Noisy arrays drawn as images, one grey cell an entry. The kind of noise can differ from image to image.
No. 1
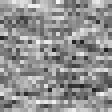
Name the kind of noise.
streaked along the rows
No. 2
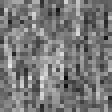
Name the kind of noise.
streaked along the columns
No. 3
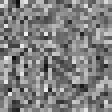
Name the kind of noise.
low rank plus noise
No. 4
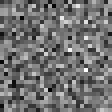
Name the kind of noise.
independent entries
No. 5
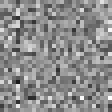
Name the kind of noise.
low rank plus noise
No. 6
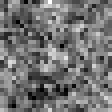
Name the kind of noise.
blotchy
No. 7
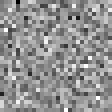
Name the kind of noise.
independent entries
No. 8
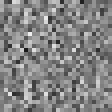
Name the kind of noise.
low rank plus noise
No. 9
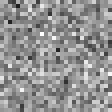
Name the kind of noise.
independent entries
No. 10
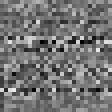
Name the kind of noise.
rows of uneven size
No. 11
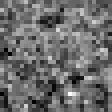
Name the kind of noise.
blotchy
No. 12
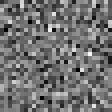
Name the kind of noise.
independent entries
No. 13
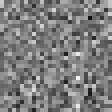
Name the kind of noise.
low rank plus noise
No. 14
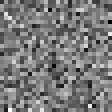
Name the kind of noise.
independent entries
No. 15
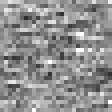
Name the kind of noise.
streaked along the rows
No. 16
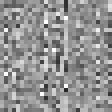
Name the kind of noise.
columns of uneven size
